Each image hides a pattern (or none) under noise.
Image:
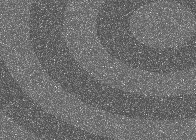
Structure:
rings round one point
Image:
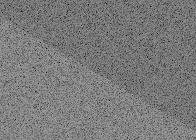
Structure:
a sharp edge
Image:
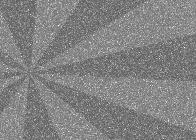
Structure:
spokes from one point
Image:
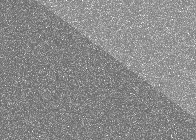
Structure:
a sharp edge
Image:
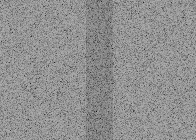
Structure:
one vertical stripe
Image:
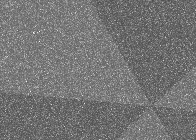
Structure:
spokes from one point
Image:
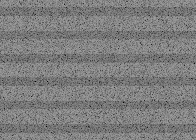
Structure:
horizontal stripes
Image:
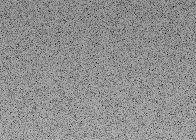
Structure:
a smooth slope
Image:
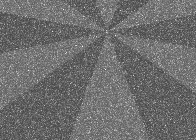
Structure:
spokes from one point
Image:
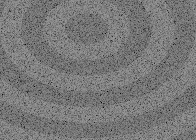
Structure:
rings round one point
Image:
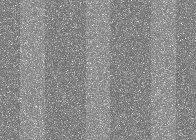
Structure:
vertical stripes
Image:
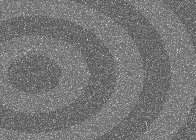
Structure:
rings round one point
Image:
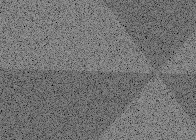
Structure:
spokes from one point
